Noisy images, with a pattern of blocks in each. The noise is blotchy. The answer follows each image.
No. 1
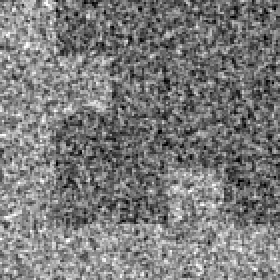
mirrored about the diagonal from the bottom left
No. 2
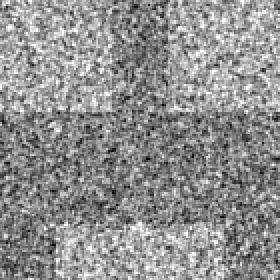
left and right mirror each other
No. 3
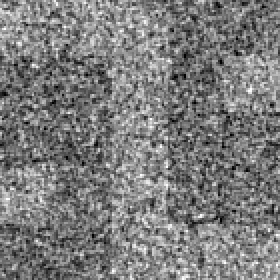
the same after a half turn
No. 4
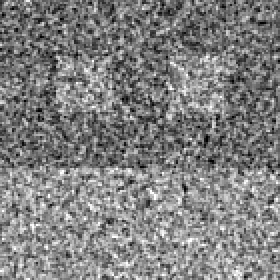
left and right mirror each other
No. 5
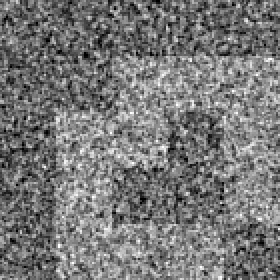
mirrored about the diagonal from the top left
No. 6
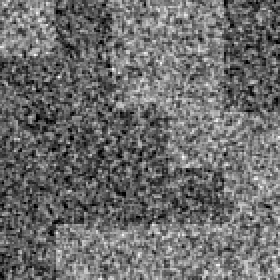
no symmetry
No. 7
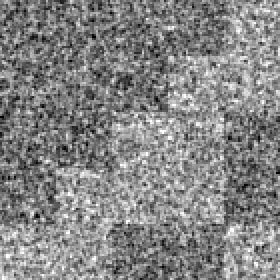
mirrored about the diagonal from the top left
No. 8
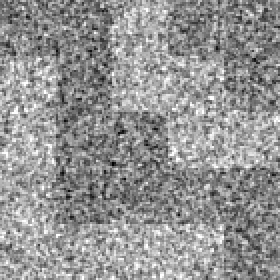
mirrored about the diagonal from the bottom left
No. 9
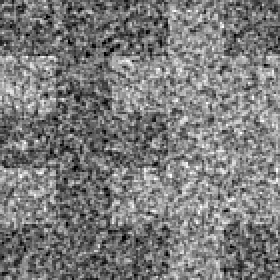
top and bottom mirror each other
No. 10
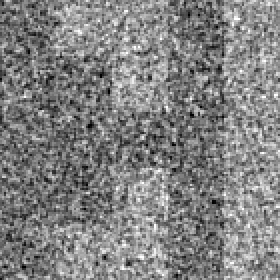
top and bottom mirror each other
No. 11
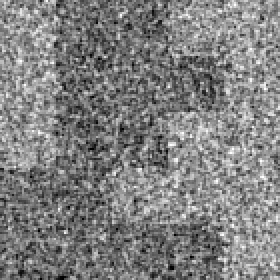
no symmetry
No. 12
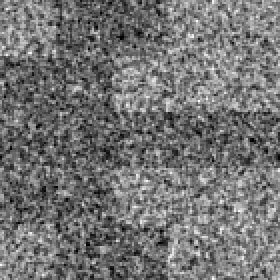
top and bottom mirror each other
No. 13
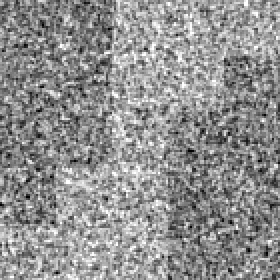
the same after a half turn
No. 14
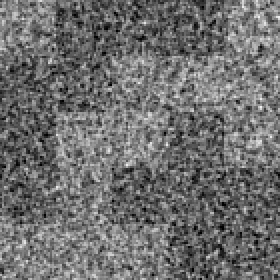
mirrored about the diagonal from the top left
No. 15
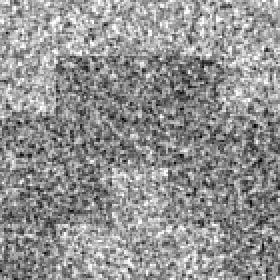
left and right mirror each other
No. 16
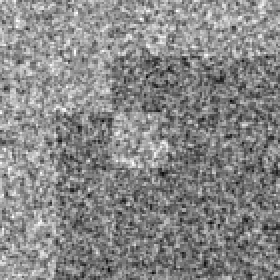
mirrored about the diagonal from the top left
